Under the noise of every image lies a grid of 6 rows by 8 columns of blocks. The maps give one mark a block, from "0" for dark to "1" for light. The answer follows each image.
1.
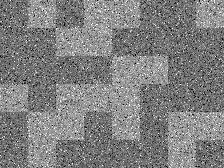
0 1 0 1 1 0 0 1
0 0 1 1 0 0 0 0
0 0 0 0 1 1 0 0
1 0 1 1 1 0 0 0
0 1 1 0 1 0 1 1
0 1 0 0 0 0 1 0
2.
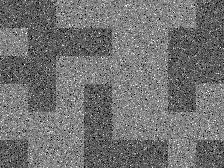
0 0 1 1 1 1 1 0
1 0 0 0 1 1 0 0
0 0 1 1 1 1 0 0
1 0 1 0 1 1 0 1
1 1 1 0 1 1 1 1
0 1 1 0 0 0 1 0
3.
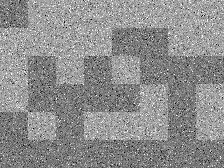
0 1 1 1 1 1 1 1
1 1 1 1 0 0 1 1
1 0 1 0 1 0 0 0
1 0 0 0 0 1 0 1
0 1 0 1 1 1 0 1
0 0 0 0 0 0 0 0
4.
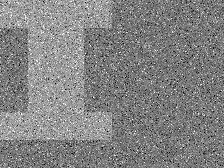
1 1 1 1 0 0 0 0
0 1 1 0 0 0 0 0
0 1 1 0 0 0 0 0
0 1 1 0 0 0 0 0
1 1 1 1 0 0 0 0
0 0 0 0 0 0 0 0
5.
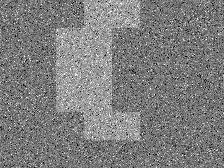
0 0 0 1 1 0 0 0
0 0 1 1 0 0 0 0
0 0 1 1 0 0 0 0
0 0 1 1 0 0 0 0
0 0 0 1 1 0 0 0
0 0 0 0 0 0 0 0
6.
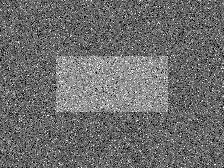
0 0 0 0 0 0 0 0
0 0 0 0 0 0 0 0
0 0 1 1 1 1 0 0
0 0 1 1 1 1 0 0
0 0 0 0 0 0 0 0
0 0 0 0 0 0 0 0
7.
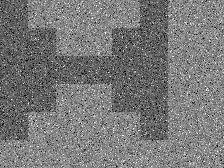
0 1 1 1 1 0 1 1
0 0 1 1 0 0 1 1
0 0 0 0 0 0 1 1
0 0 1 1 0 0 1 1
0 1 1 1 1 0 1 1
1 1 1 1 1 1 1 1
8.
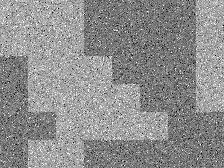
1 1 1 0 0 0 0 1
1 1 1 0 0 0 0 1
0 1 1 1 0 0 0 1
0 1 1 1 1 0 0 1
0 0 1 1 1 1 0 0
0 1 1 0 0 0 0 0
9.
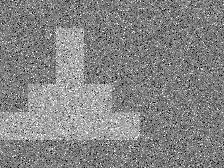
0 0 0 0 0 0 0 0
0 0 1 0 0 0 0 0
0 0 1 0 0 0 0 0
0 1 1 1 0 0 0 0
1 1 1 1 1 0 0 0
0 0 0 0 0 0 0 0
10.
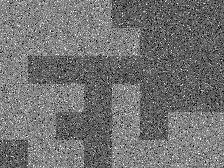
1 1 1 1 0 0 0 0
1 1 1 1 1 0 0 0
1 0 0 0 0 0 0 0
1 1 1 0 1 0 0 0
1 1 0 0 1 0 1 1
0 1 1 0 1 1 1 1
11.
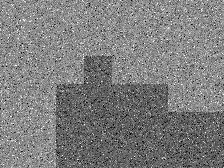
1 1 1 1 1 1 1 1
1 1 1 1 1 1 1 1
1 1 1 0 1 1 1 1
1 1 0 0 0 0 1 1
1 1 0 0 0 0 0 0
1 1 0 0 0 0 0 0
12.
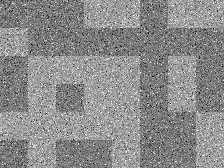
0 0 0 1 1 0 1 1
1 0 0 0 0 0 0 0
0 1 1 1 1 0 1 0
0 1 0 1 1 0 1 0
1 1 1 1 1 0 0 1
0 1 0 0 1 0 0 1
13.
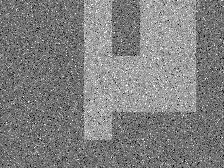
0 0 0 1 0 1 1 0
0 0 0 1 0 1 1 0
0 0 0 1 1 1 1 0
0 0 0 1 1 1 1 0
0 0 0 1 0 0 0 0
0 0 0 0 0 0 0 0
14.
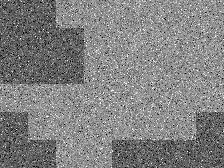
0 0 1 1 1 1 1 1
0 0 0 1 1 1 1 1
0 0 0 1 1 1 1 1
1 1 1 1 1 1 1 1
0 1 1 1 1 1 1 0
0 0 1 1 0 0 0 0
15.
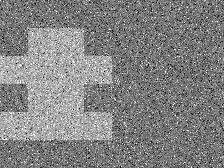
0 0 0 0 0 0 0 0
0 1 1 0 0 0 0 0
1 1 1 1 0 0 0 0
0 1 1 0 0 0 0 0
1 1 1 1 0 0 0 0
0 0 0 0 0 0 0 0
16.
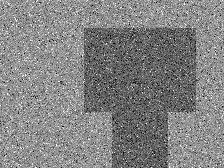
1 1 1 1 1 1 1 1
1 1 1 0 0 0 0 1
1 1 1 0 0 0 0 1
1 1 1 0 0 0 0 1
1 1 1 1 0 0 1 1
1 1 1 1 0 0 1 1
